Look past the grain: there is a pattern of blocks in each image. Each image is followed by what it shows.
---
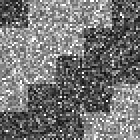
mirrored about the diagonal from the top left
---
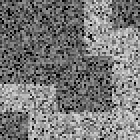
mirrored about the diagonal from the top left
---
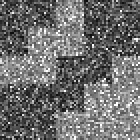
mirrored about the diagonal from the top left
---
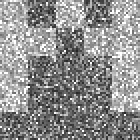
left and right mirror each other
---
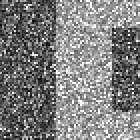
top and bottom mirror each other
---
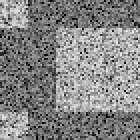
top and bottom mirror each other
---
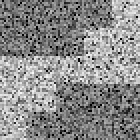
the same after a half turn
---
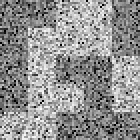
no symmetry
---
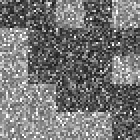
mirrored about the diagonal from the bottom left
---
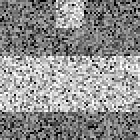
left and right mirror each other
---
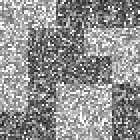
no symmetry
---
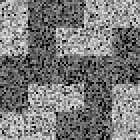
the same after a half turn
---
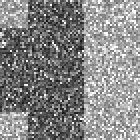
top and bottom mirror each other
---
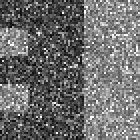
top and bottom mirror each other
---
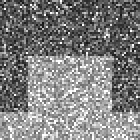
left and right mirror each other
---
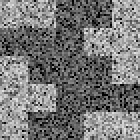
the same after a half turn
